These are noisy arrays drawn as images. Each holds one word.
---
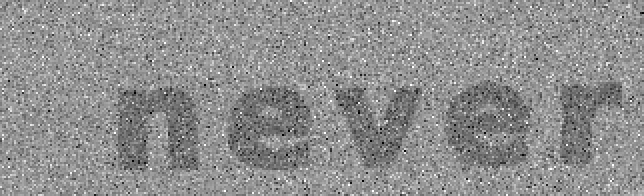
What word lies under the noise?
never
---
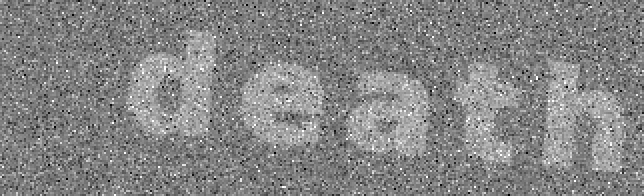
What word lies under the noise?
death
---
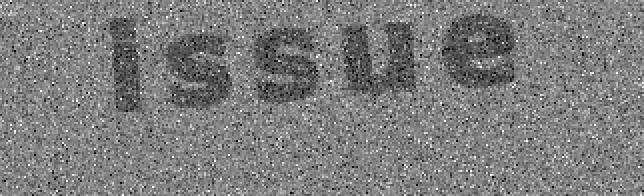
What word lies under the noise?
issue
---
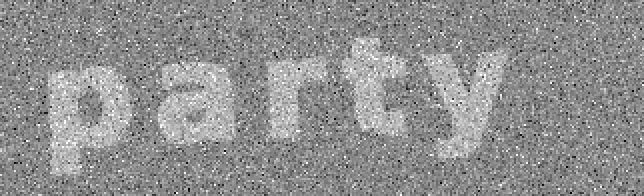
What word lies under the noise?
party
